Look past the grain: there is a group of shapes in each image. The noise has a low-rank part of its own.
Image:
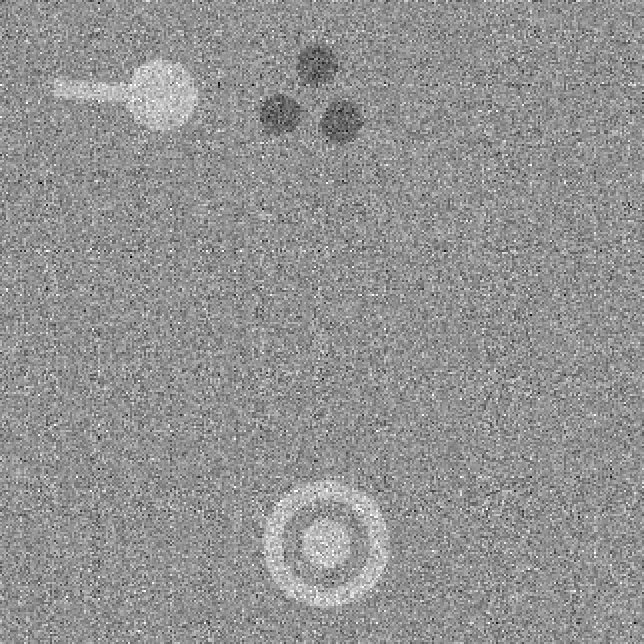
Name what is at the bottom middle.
bullseye
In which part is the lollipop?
top left
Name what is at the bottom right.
nothing
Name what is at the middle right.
nothing
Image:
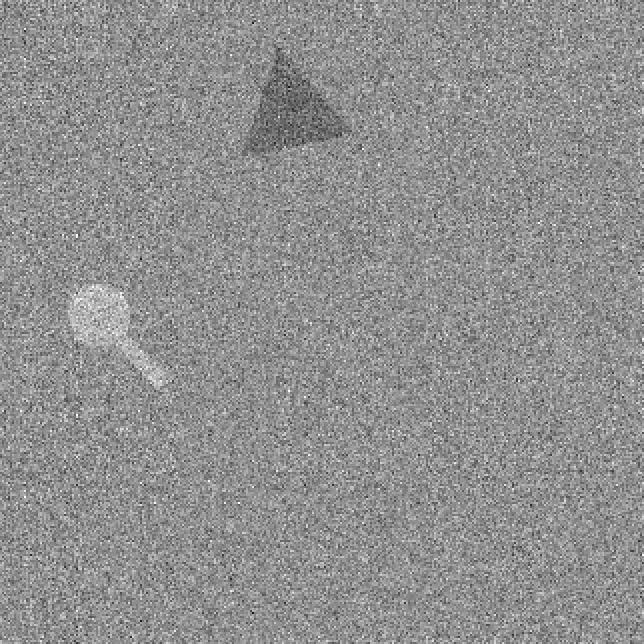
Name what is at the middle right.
nothing
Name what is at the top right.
nothing
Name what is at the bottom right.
nothing
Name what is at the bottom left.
nothing
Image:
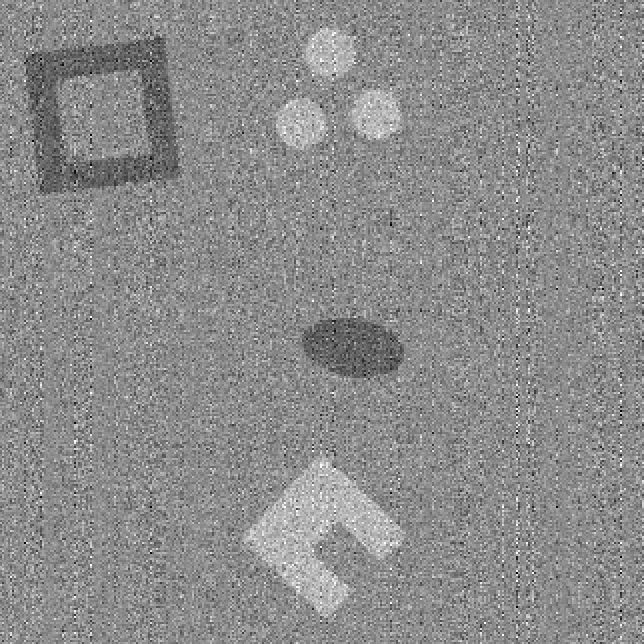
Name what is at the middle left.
nothing
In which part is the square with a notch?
bottom middle
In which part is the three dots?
top middle
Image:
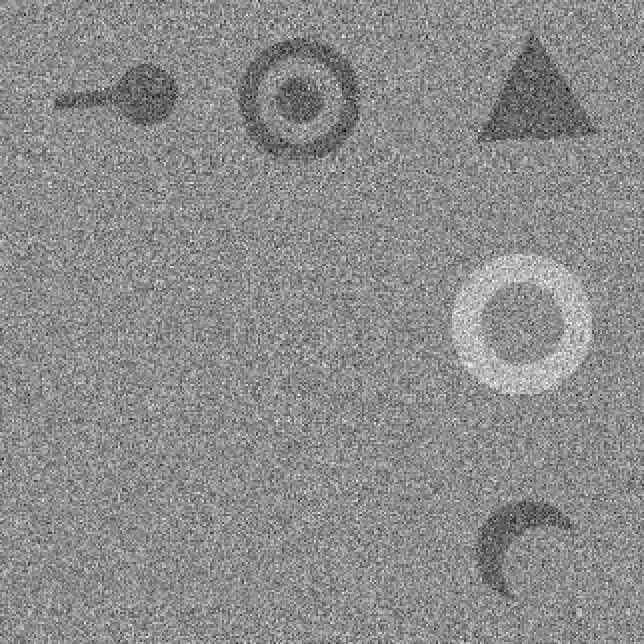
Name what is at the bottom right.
crescent
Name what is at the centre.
nothing
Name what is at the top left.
lollipop
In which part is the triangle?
top right
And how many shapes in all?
5
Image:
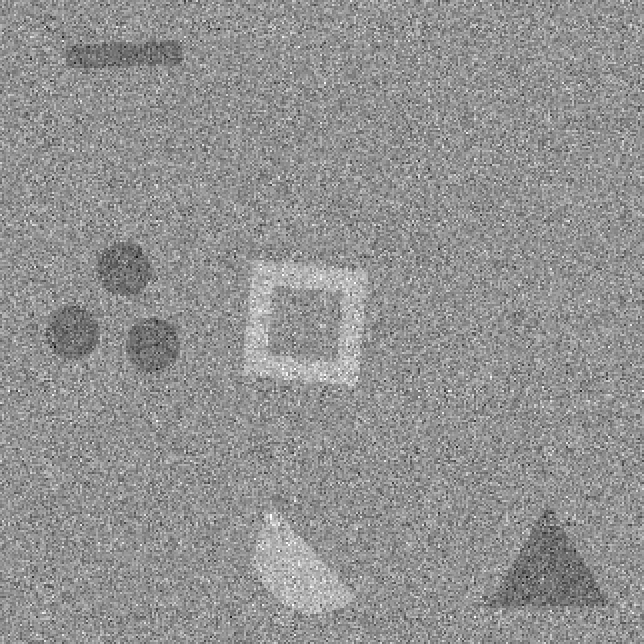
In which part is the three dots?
middle left
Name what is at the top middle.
nothing
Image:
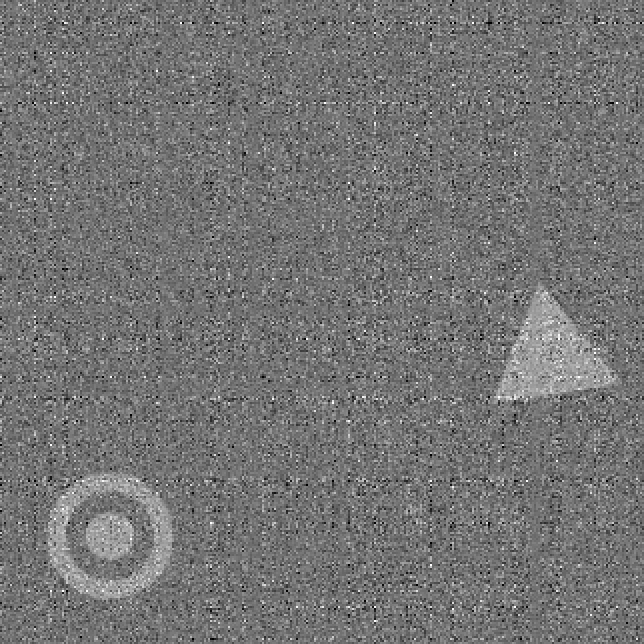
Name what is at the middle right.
triangle
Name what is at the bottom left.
bullseye
